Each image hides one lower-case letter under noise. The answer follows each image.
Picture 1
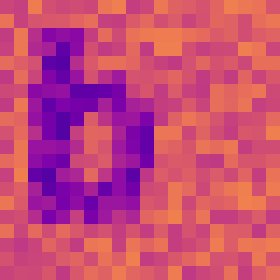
b
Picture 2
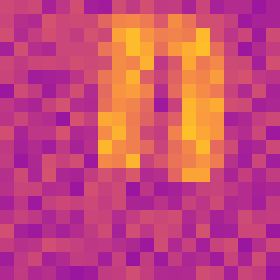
n
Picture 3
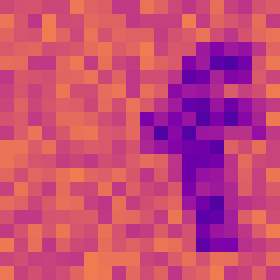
f
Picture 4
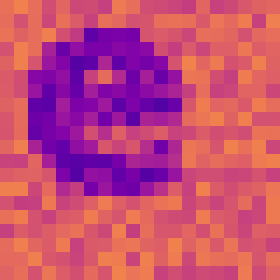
e
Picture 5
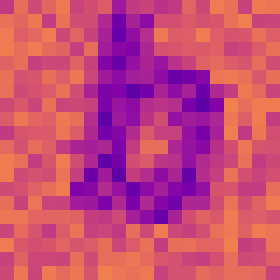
b
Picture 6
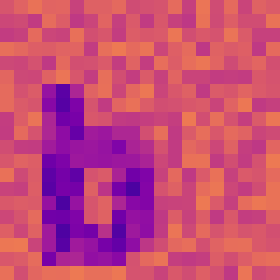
b
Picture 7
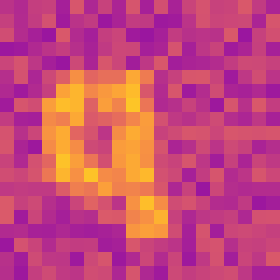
q
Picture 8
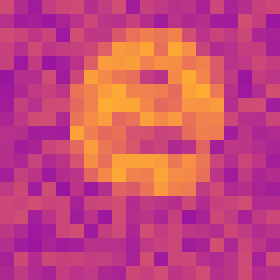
e
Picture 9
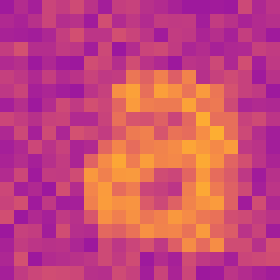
a
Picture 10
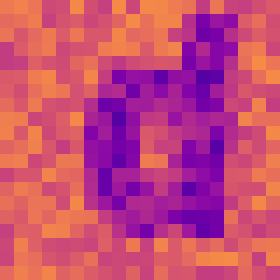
d
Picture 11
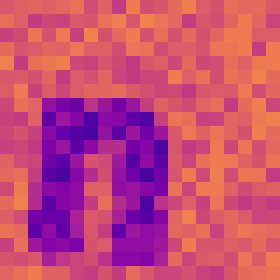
n
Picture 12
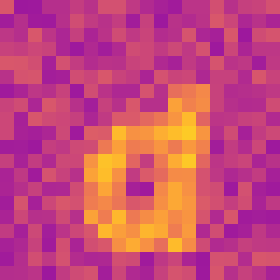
d
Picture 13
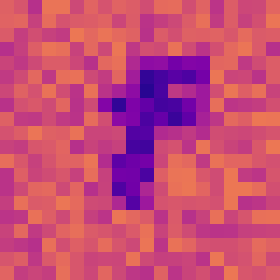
f
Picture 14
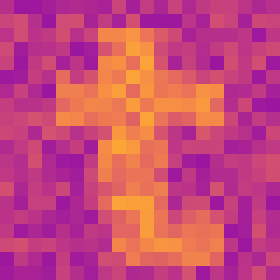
t
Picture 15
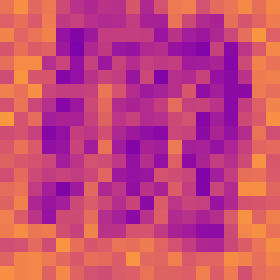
m
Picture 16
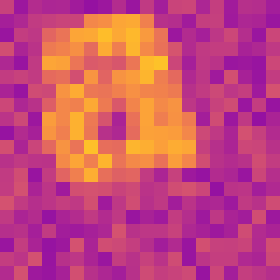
a
